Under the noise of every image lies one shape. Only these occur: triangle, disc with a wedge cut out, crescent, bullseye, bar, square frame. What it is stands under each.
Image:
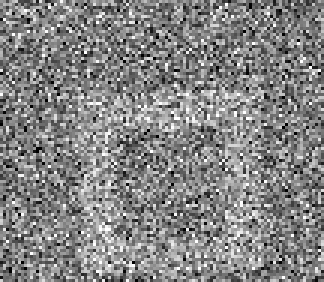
square frame
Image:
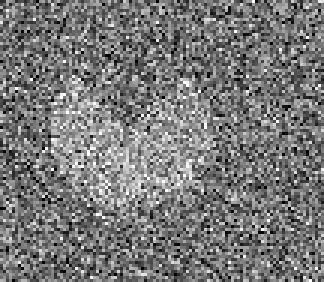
disc with a wedge cut out
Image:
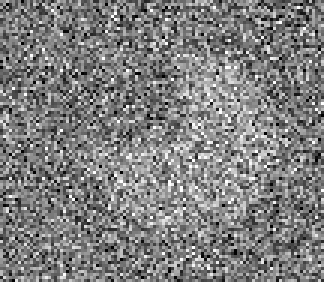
disc with a wedge cut out
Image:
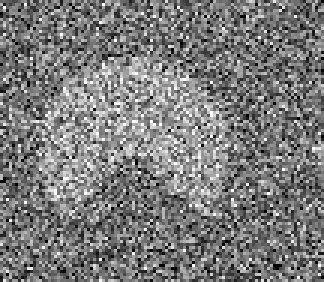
disc with a wedge cut out
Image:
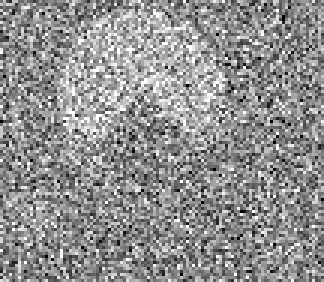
disc with a wedge cut out
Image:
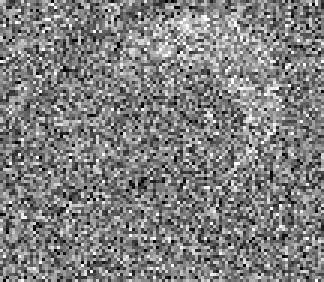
crescent
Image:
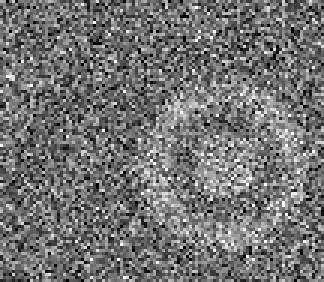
bullseye
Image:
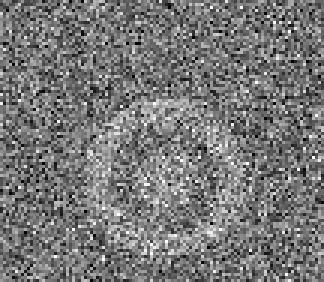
bullseye
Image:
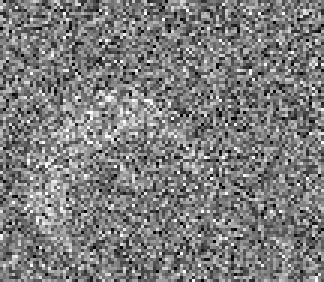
crescent
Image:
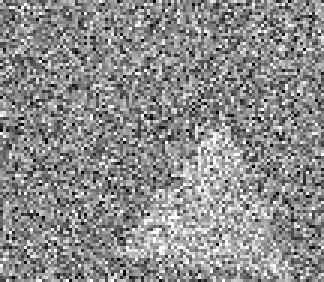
triangle
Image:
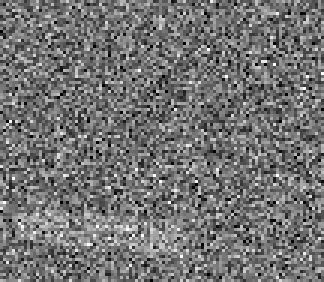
bar
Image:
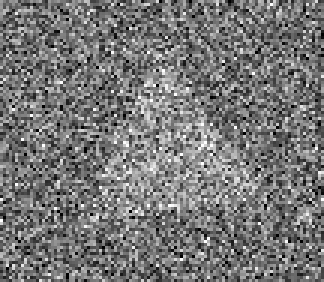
triangle
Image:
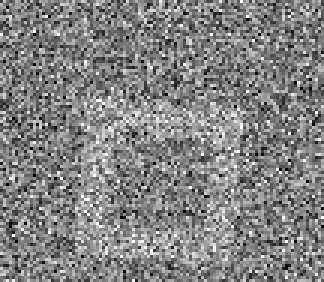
square frame
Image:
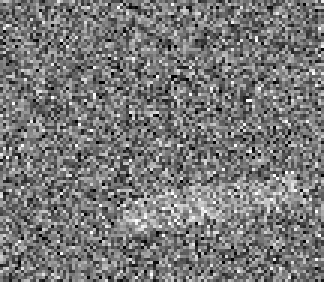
bar
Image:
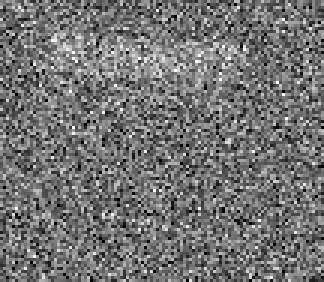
bar
